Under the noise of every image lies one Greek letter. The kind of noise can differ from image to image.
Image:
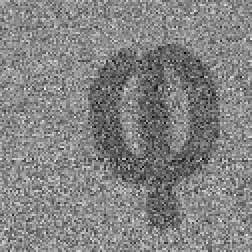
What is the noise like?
rows of uneven size
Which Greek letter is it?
phi
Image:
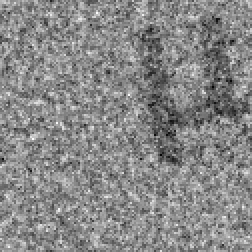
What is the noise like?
blotchy
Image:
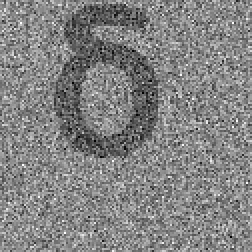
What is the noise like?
independent entries
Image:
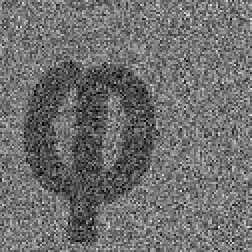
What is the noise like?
low rank plus noise
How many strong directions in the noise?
three or four
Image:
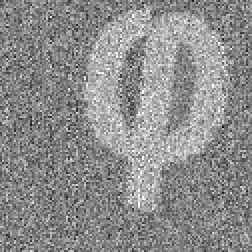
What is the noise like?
columns of uneven size
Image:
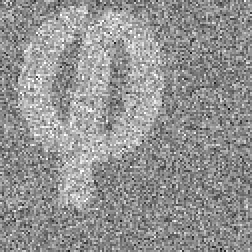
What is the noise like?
independent entries
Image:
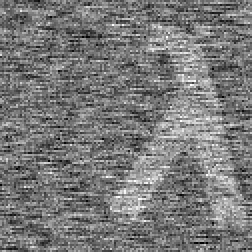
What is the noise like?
streaked along the rows
